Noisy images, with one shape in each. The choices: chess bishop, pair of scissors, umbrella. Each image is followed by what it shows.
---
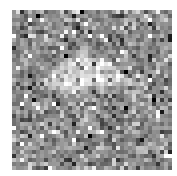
light umbrella
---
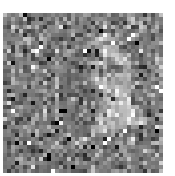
light chess bishop
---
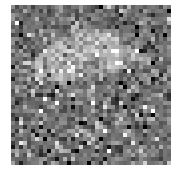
light umbrella
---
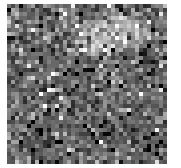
light umbrella
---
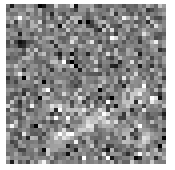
light pair of scissors
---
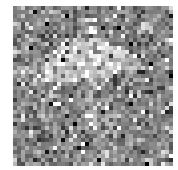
light umbrella
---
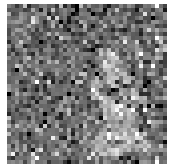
light chess bishop
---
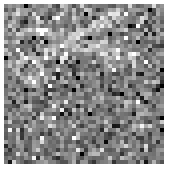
light pair of scissors
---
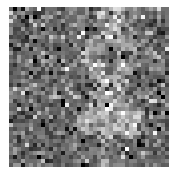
light chess bishop
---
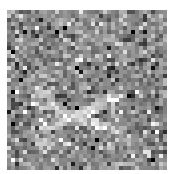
light pair of scissors
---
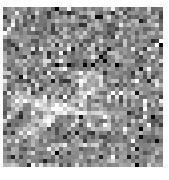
light pair of scissors
